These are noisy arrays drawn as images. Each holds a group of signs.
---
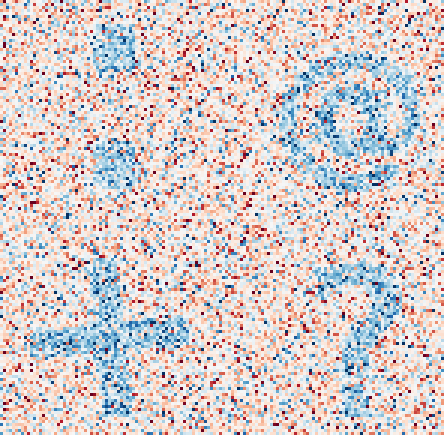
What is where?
top left: blue colon; top right: blue at sign; bottom left: blue plus sign; bottom right: blue question mark
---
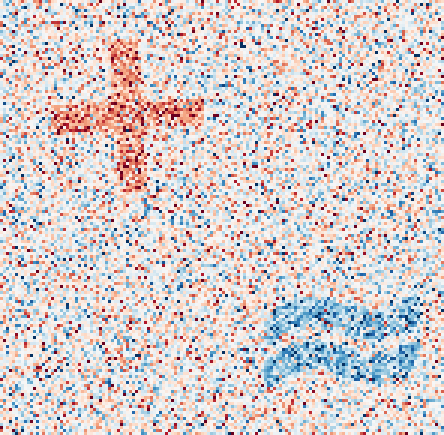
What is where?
top left: red plus sign; bottom right: blue approximately sign
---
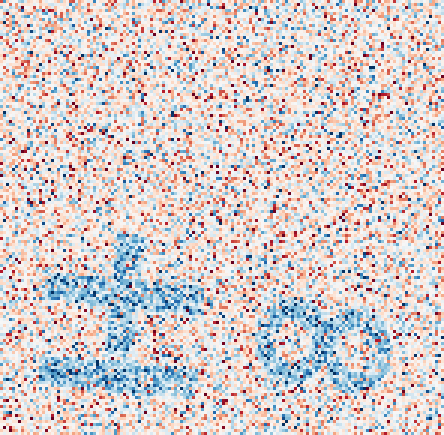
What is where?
bottom left: blue plus-minus sign; bottom right: blue infinity sign
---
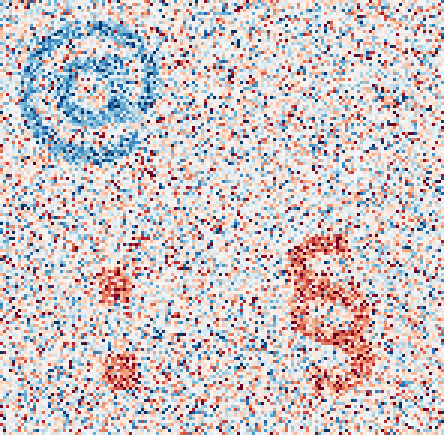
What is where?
top left: blue at sign; bottom left: red colon; bottom right: red section sign
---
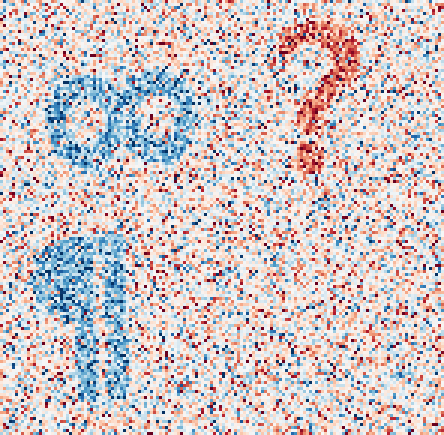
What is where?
top left: blue infinity sign; top right: red question mark; bottom left: blue pilcrow
